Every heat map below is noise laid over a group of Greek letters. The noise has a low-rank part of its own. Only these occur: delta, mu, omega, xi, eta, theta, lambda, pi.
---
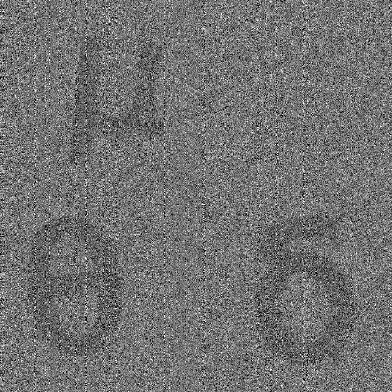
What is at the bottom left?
theta
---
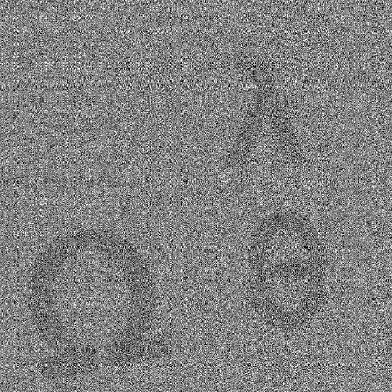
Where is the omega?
bottom left
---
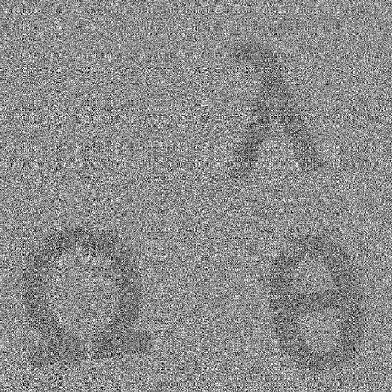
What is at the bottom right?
theta
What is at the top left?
nothing
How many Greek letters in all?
3
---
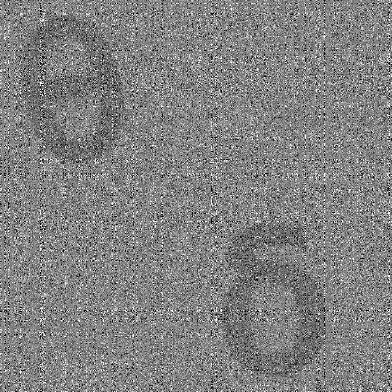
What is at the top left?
theta
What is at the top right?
nothing
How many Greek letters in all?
2
